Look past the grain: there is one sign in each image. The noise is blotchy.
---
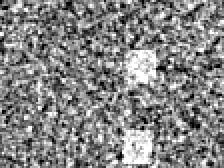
light colon
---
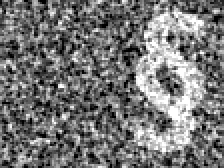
light section sign
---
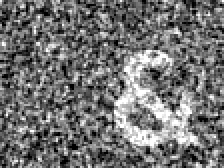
light ampersand
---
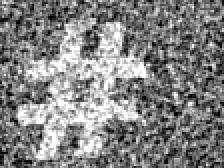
light hash sign
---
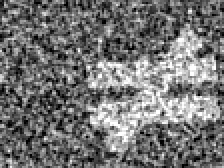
light not-equal sign
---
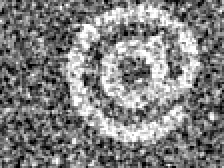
light at sign
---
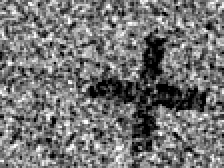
dark plus sign
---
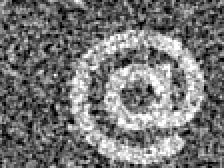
light at sign
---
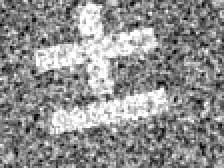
light plus-minus sign
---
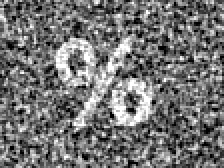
light percent sign
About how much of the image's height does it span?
half
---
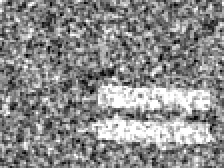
light equals sign
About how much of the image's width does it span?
half
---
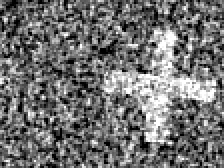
light plus sign
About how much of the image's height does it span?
two thirds
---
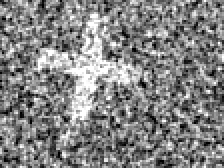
light plus sign
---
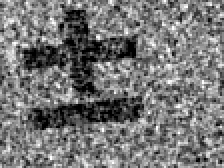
dark plus-minus sign
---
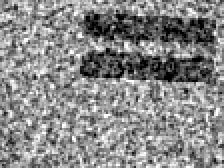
dark equals sign
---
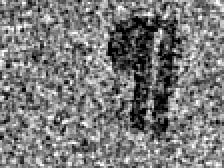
dark pilcrow
